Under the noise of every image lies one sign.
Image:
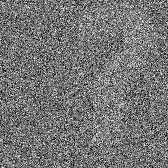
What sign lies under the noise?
question mark
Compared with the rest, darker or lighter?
lighter
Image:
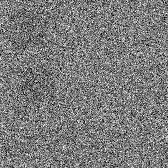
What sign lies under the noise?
colon
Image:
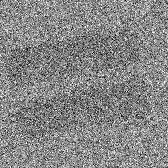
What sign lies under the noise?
equals sign
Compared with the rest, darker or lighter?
darker
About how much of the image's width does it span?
nearly all
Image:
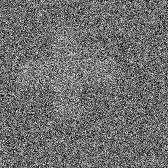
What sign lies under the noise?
plus sign
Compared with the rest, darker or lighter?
lighter
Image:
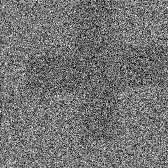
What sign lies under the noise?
plus sign
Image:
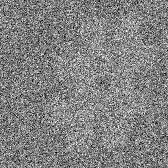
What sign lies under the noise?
hash sign
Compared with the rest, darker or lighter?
lighter
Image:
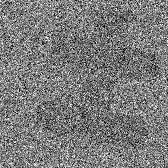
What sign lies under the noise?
plus-minus sign
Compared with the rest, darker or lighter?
darker
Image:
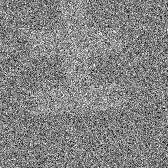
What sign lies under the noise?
plus-minus sign
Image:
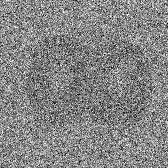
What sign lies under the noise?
infinity sign
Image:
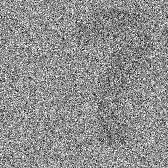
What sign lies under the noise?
question mark
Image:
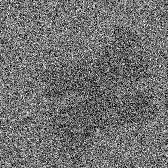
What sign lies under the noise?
not-equal sign
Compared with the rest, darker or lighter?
darker
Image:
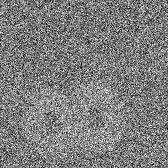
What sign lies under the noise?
infinity sign
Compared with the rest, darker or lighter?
lighter
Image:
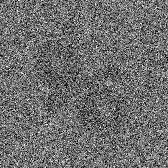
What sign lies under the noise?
percent sign
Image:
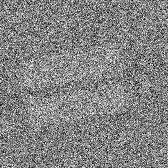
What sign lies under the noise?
equals sign
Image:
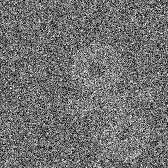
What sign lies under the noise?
percent sign
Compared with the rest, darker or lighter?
lighter
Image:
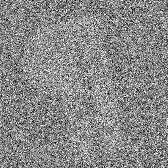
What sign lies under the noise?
pilcrow
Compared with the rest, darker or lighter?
lighter
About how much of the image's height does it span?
nearly all
